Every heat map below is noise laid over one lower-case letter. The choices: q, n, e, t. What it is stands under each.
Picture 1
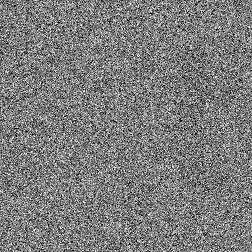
t
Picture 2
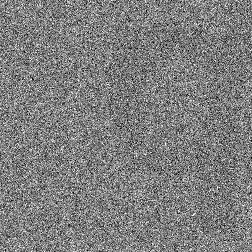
q
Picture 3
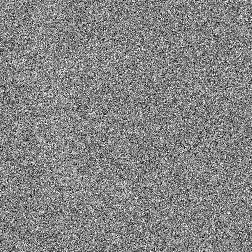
t
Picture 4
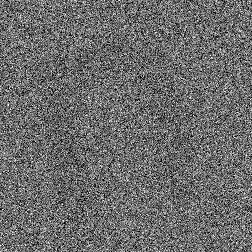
n
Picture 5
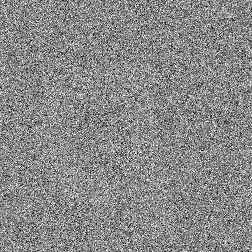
q
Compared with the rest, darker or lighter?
lighter
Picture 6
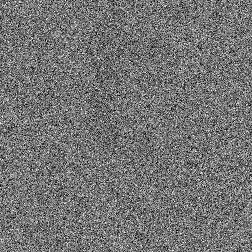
t
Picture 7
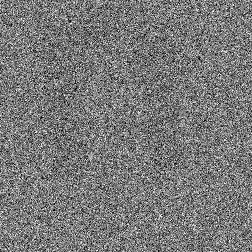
n
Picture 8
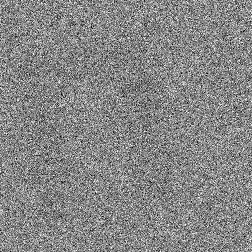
n
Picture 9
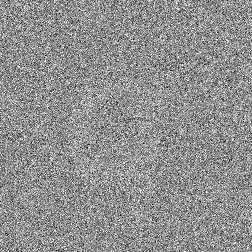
q
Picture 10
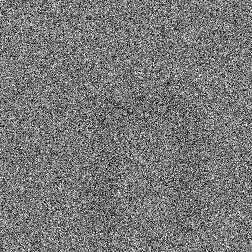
n
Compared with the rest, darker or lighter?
darker
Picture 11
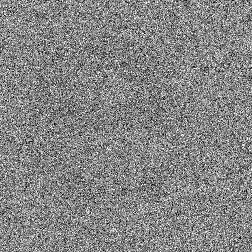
e
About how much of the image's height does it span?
two thirds
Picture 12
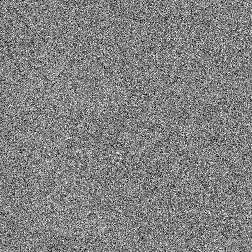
t
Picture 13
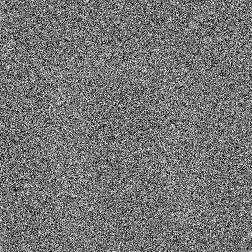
n
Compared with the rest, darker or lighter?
lighter
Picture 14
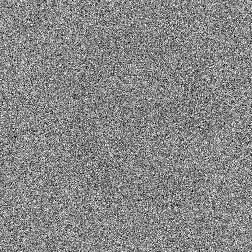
e
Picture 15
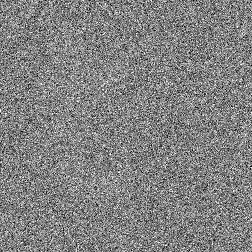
t
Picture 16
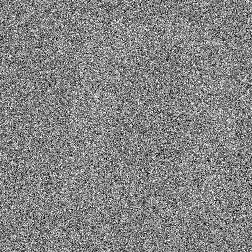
n
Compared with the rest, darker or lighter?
lighter
